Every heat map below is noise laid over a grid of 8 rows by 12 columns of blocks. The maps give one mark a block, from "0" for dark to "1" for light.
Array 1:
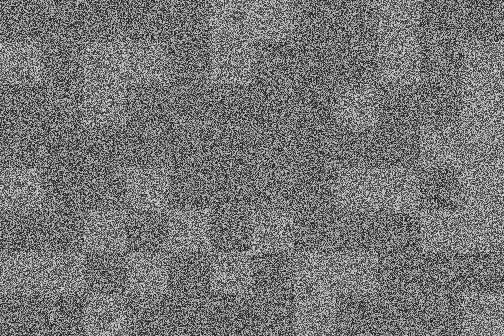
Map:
000001100100
101101000101
001000001001
000000000011
100100001101
001010100011
110101011000
001000010001
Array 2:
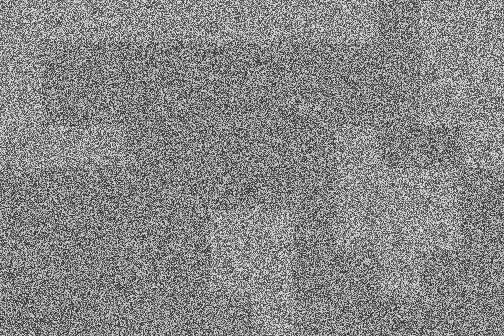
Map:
111111111011
100000000011
100000000011
111000001001
000000001110
000001101110
000001100100
000000100000
